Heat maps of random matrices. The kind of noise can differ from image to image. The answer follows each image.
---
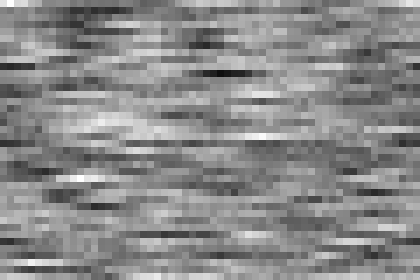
streaked along the rows
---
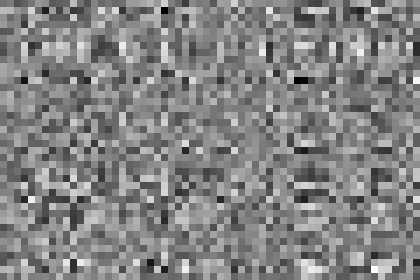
low rank plus noise
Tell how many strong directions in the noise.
two
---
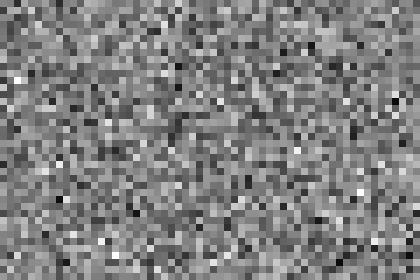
independent entries
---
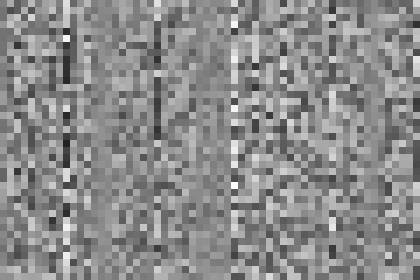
columns of uneven size
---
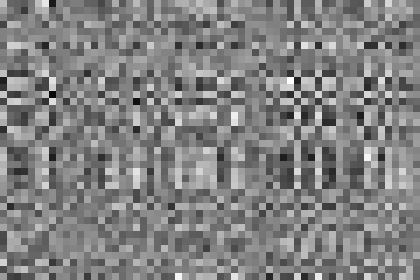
low rank plus noise
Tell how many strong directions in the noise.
one
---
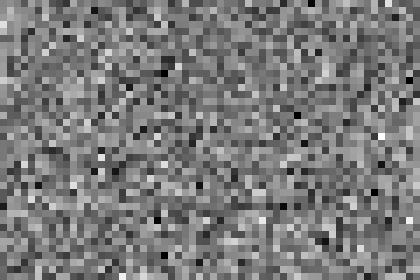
independent entries
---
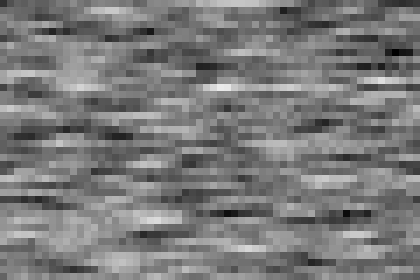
streaked along the rows
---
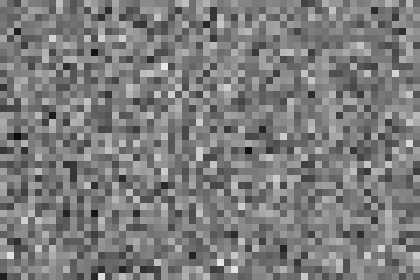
independent entries
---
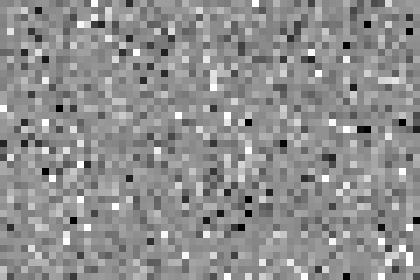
heavy tails
